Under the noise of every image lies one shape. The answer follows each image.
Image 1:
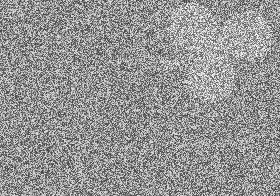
club
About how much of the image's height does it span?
half
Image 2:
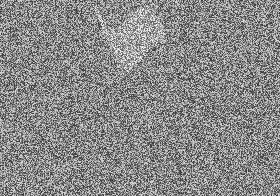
flag
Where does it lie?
top middle
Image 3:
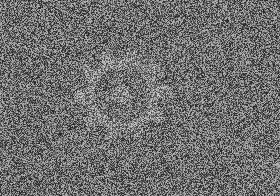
gear
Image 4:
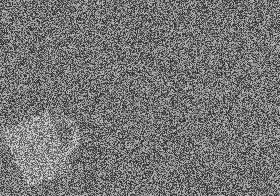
cup
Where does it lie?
bottom left
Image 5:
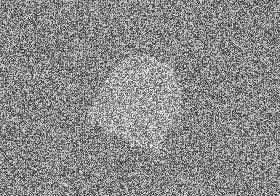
ghost
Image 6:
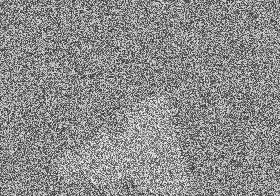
chess pawn
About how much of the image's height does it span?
half
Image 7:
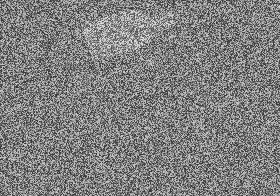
bottle
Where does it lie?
top middle
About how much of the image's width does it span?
a third
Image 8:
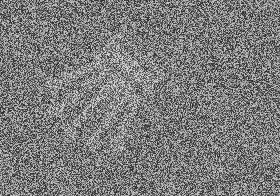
chess queen
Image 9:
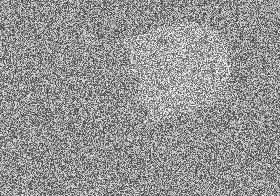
ghost
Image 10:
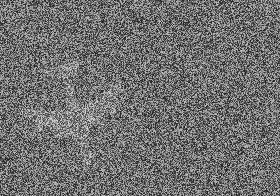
airplane
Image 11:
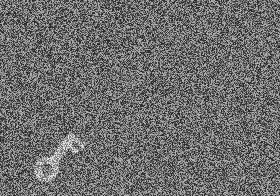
key
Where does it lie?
bottom left
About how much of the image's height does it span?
a quarter
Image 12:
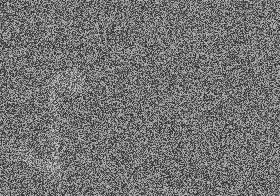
musical note
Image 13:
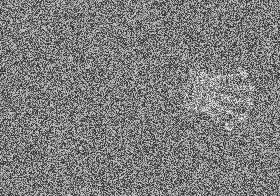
chess queen
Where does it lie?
middle right
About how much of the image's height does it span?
a third
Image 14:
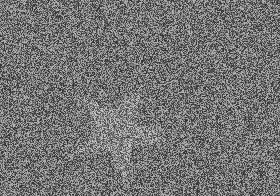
star
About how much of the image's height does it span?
half
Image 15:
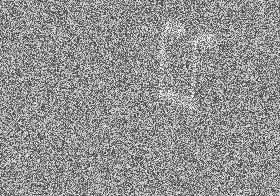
pair of musical notes
